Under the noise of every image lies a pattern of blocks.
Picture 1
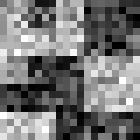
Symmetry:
no symmetry
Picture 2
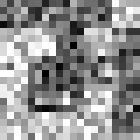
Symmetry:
mirrored about the diagonal from the bottom left
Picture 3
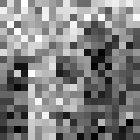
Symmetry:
no symmetry
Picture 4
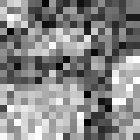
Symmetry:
no symmetry
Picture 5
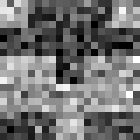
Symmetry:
left and right mirror each other
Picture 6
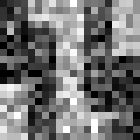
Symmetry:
the same after a half turn
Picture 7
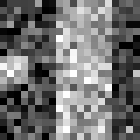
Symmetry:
top and bottom mirror each other
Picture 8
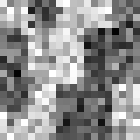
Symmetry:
no symmetry
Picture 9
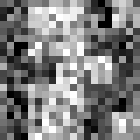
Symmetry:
top and bottom mirror each other
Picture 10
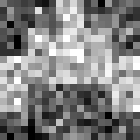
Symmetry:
left and right mirror each other
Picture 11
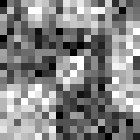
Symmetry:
mirrored about the diagonal from the bottom left
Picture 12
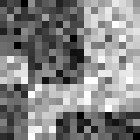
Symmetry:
no symmetry
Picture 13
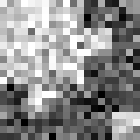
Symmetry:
mirrored about the diagonal from the top left
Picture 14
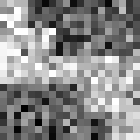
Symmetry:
the same after a half turn
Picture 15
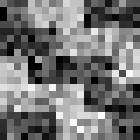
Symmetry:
the same after a half turn
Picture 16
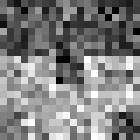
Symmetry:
left and right mirror each other
